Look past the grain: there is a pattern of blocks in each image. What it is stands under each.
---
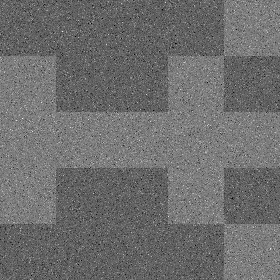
top and bottom mirror each other
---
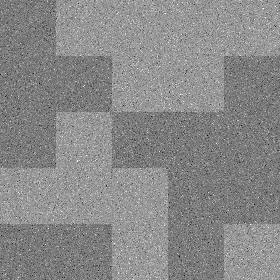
no symmetry
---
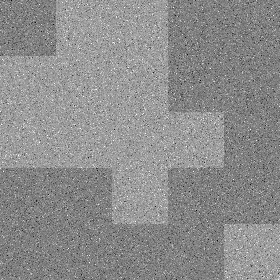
mirrored about the diagonal from the top left
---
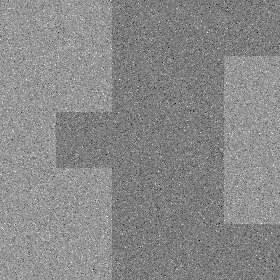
top and bottom mirror each other
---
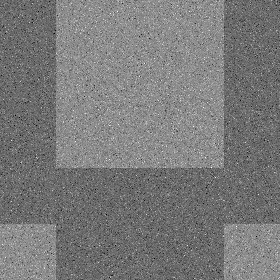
left and right mirror each other
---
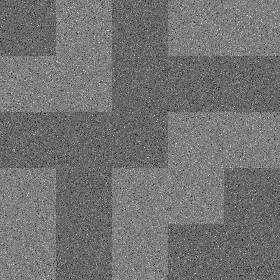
mirrored about the diagonal from the top left
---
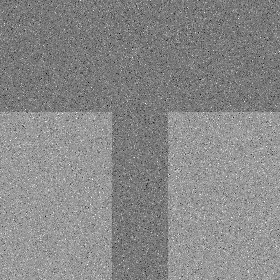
left and right mirror each other
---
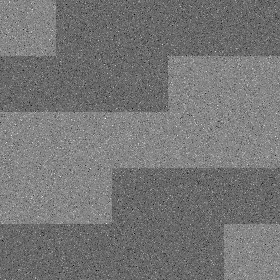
the same after a half turn
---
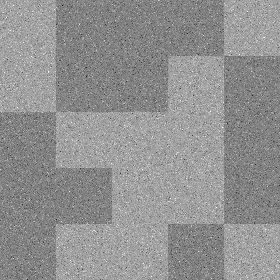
no symmetry
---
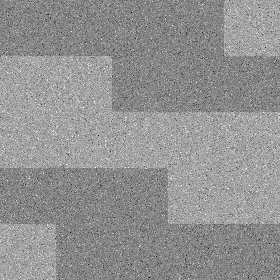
the same after a half turn
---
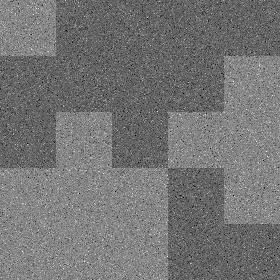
no symmetry
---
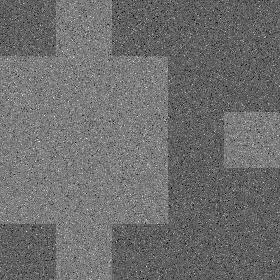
top and bottom mirror each other
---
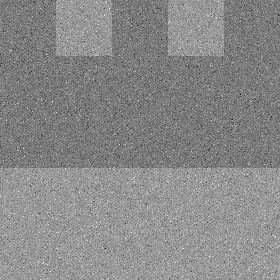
left and right mirror each other
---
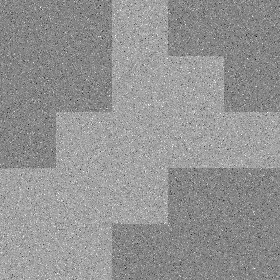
mirrored about the diagonal from the bottom left
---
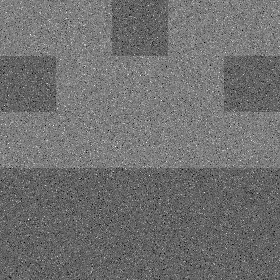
left and right mirror each other
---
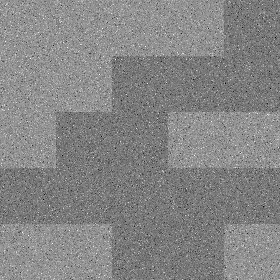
no symmetry
